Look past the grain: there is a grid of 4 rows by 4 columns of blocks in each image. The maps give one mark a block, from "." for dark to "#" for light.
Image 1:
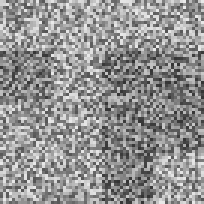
# # # #
. # . .
# # . .
# # . #
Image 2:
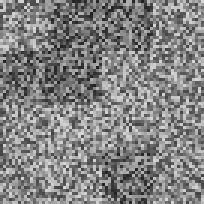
# . . #
. . # #
# # # #
# # . #
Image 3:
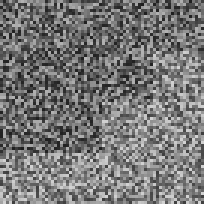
. . . .
. . . #
. . # #
# # # #
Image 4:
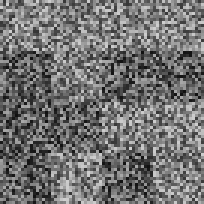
# # # #
. # . .
. . # #
. # . #
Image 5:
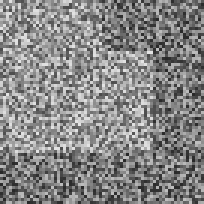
# # . .
# # # .
# # # .
. . . .
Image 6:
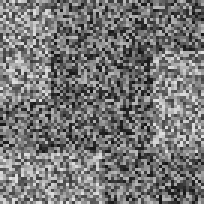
# . . .
# . . #
. . . #
# # . .
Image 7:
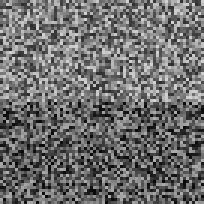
# # # #
# # # #
. . . .
. . . .
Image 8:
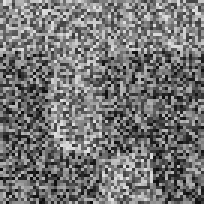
# # # #
. # . .
. # . .
. . # .
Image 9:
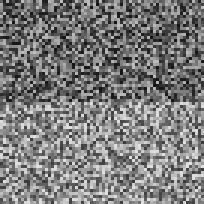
. . . .
. . . .
# # # #
# # # #
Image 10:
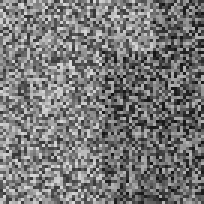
# # # .
# # . .
# # . .
# # . .
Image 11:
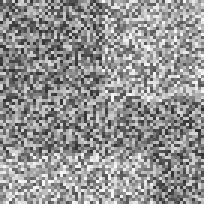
. . # #
. . # #
. . . .
# # # .
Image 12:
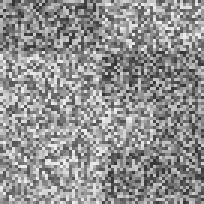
. . # #
# # . .
# # # .
# # . .
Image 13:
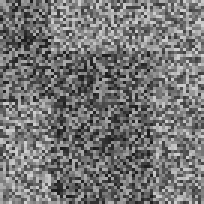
. # # #
. . . #
# . . #
# . . #
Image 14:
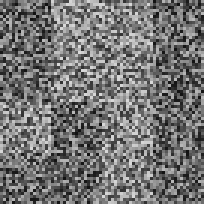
. # # .
. # # .
# . # .
. . # .
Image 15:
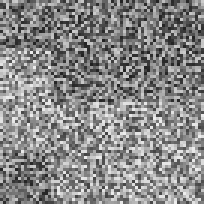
. . . .
# . . .
# # # #
. # # #
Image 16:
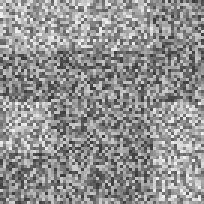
# # # .
. . . .
# . . #
. . . #
